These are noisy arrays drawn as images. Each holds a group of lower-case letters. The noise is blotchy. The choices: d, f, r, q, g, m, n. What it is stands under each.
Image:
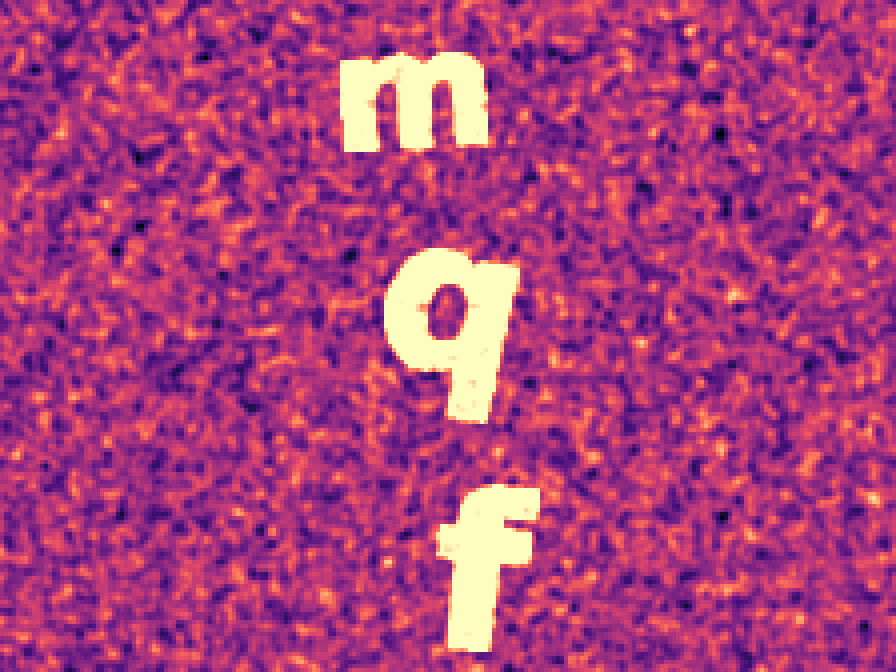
top middle: m; centre: q; bottom middle: f
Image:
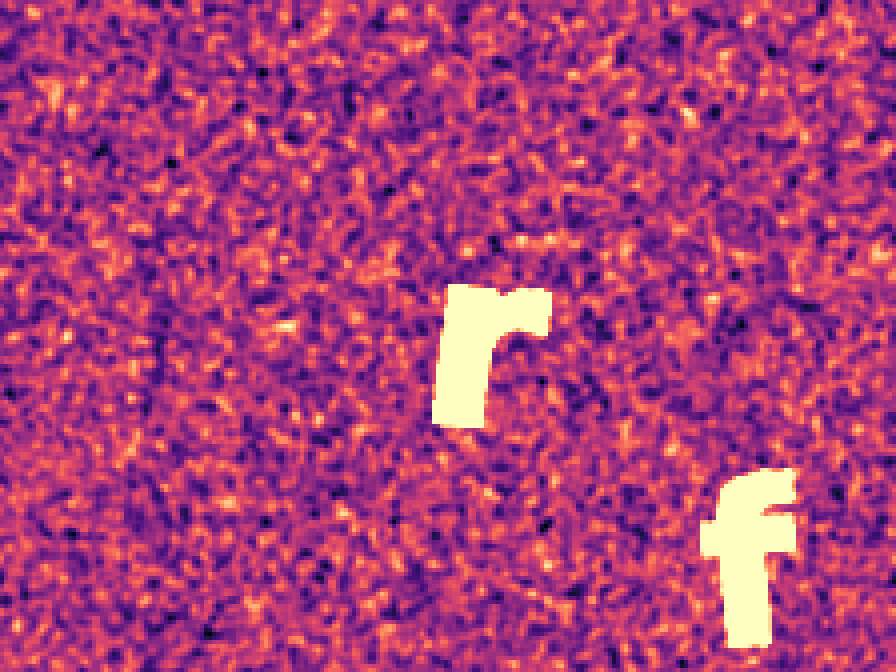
centre: r; bottom right: f
